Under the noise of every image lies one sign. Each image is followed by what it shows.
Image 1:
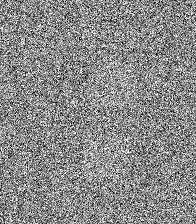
colon
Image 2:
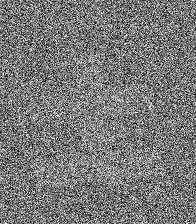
plus-minus sign
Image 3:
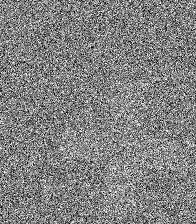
plus sign
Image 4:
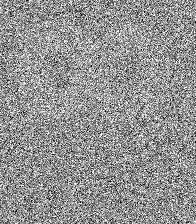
infinity sign
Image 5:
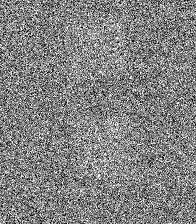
colon
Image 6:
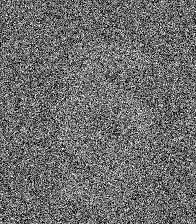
section sign
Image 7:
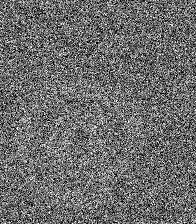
at sign
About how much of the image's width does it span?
two thirds
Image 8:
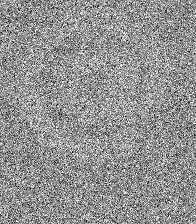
at sign
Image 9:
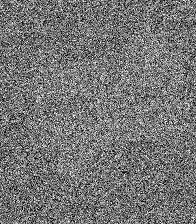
not-equal sign
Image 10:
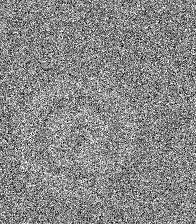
at sign
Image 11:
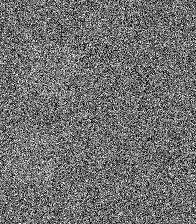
colon
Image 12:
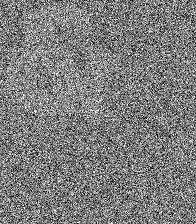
ampersand
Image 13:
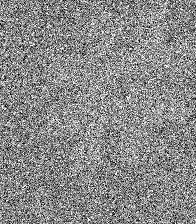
hash sign
